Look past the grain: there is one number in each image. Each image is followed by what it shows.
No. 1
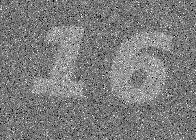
16
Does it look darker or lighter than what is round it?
lighter
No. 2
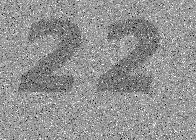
22
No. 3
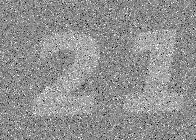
21
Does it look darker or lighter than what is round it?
lighter
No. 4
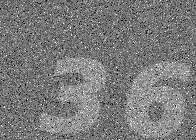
36
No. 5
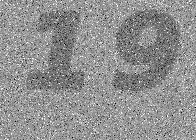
19
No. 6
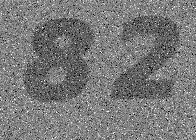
82
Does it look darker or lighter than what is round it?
darker
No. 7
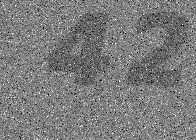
42
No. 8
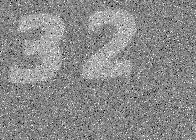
32
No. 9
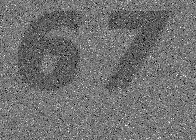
67
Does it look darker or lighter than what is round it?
darker
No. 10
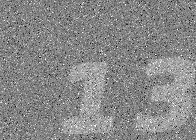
13
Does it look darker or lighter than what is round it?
lighter
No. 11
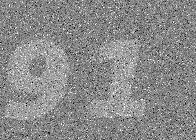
91
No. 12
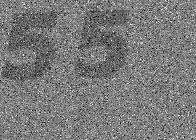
55
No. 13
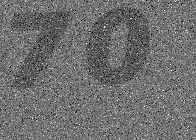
70
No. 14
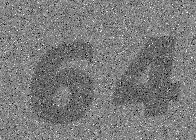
64
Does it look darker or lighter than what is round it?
darker
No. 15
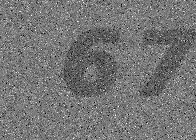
67
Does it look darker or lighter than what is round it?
darker
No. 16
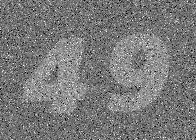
49
